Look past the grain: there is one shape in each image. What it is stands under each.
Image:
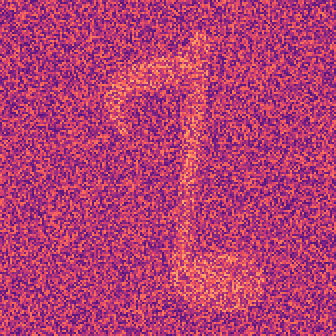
musical note
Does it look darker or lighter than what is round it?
lighter
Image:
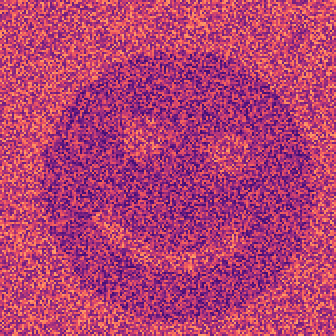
smiling face
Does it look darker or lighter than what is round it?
darker
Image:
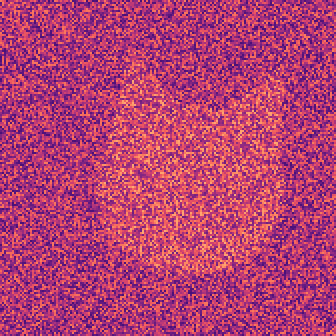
cat's head
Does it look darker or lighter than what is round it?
lighter
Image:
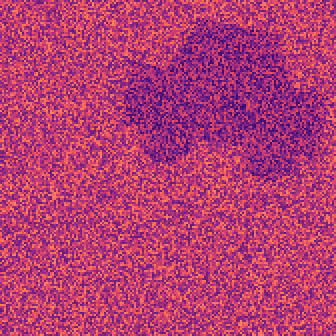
car
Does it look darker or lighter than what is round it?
darker
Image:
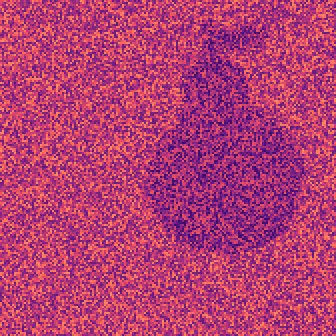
pear
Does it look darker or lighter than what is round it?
darker
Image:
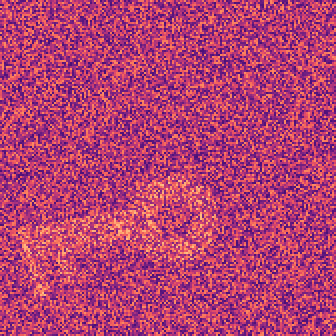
key
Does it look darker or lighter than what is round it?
lighter
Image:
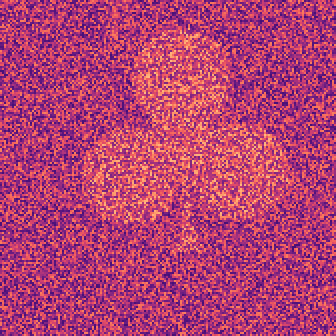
club
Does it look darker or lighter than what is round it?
lighter
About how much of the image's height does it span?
two thirds
